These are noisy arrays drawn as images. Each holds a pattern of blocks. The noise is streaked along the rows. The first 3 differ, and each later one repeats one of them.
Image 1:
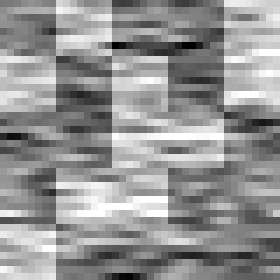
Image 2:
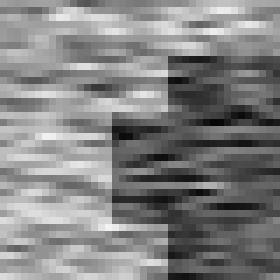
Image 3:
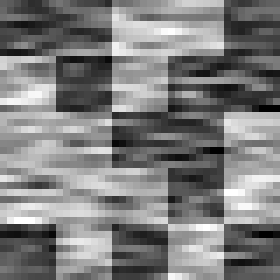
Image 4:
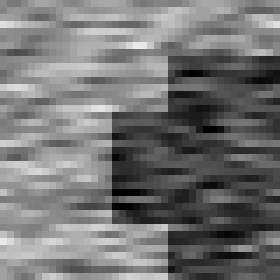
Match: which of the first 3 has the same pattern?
2
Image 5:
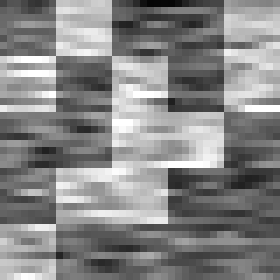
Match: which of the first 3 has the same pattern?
1
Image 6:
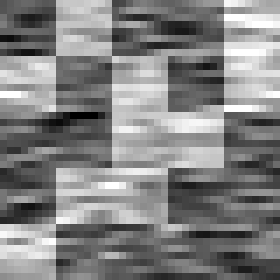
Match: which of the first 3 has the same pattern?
1
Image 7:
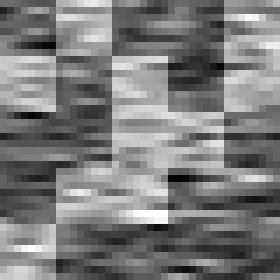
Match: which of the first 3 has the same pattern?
1
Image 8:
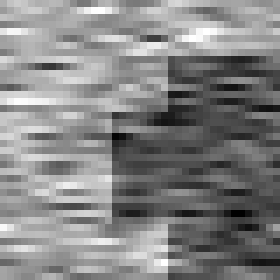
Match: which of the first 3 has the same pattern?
2
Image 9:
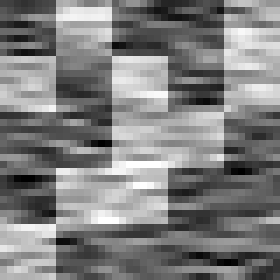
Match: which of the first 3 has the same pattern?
1
